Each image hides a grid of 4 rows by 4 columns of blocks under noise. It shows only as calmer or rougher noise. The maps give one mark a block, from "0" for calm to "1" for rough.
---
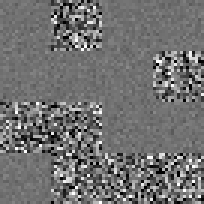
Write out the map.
0 1 0 0
0 0 0 1
1 1 0 0
0 1 1 1
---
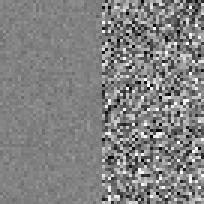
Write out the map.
0 0 1 1
0 0 1 1
0 0 1 1
0 0 1 1
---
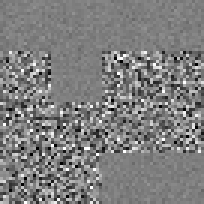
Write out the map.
0 0 0 0
1 0 1 1
1 1 1 1
1 1 0 0
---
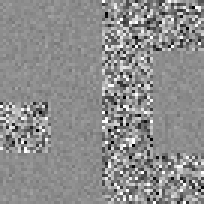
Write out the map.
0 0 1 1
0 0 1 0
1 0 1 0
0 0 1 1
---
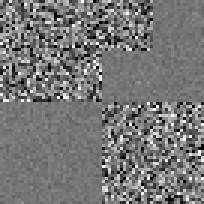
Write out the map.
1 1 1 0
1 1 0 0
0 0 1 1
0 0 1 1
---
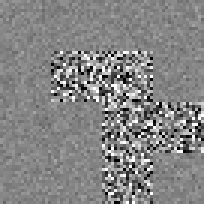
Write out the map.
0 0 0 0
0 1 1 0
0 0 1 1
0 0 1 0
